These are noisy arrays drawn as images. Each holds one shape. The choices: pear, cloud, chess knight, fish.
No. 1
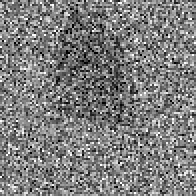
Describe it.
dark chess knight
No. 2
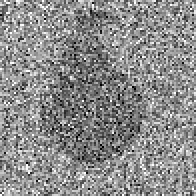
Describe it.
dark pear
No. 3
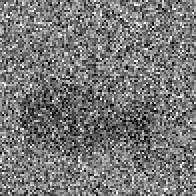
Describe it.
dark fish
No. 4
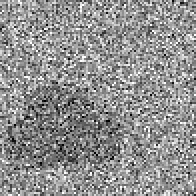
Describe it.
dark cloud
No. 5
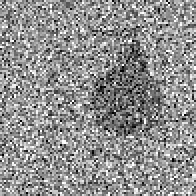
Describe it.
dark pear
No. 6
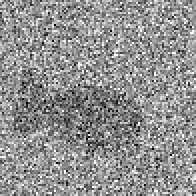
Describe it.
dark fish
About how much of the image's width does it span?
two thirds
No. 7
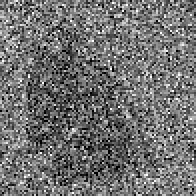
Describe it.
dark chess knight
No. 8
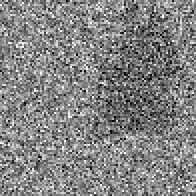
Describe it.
dark chess knight
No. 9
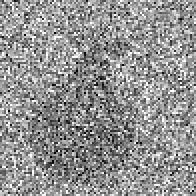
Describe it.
dark pear
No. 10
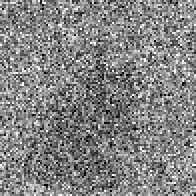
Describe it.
dark chess knight
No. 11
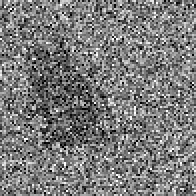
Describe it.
dark chess knight
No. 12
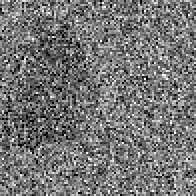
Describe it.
dark chess knight
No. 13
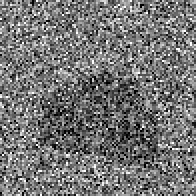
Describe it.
dark cloud
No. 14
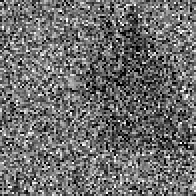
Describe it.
dark chess knight
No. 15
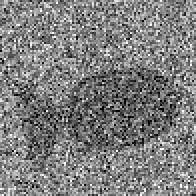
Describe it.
dark fish
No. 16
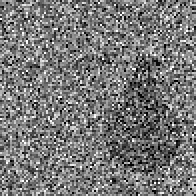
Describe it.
dark pear
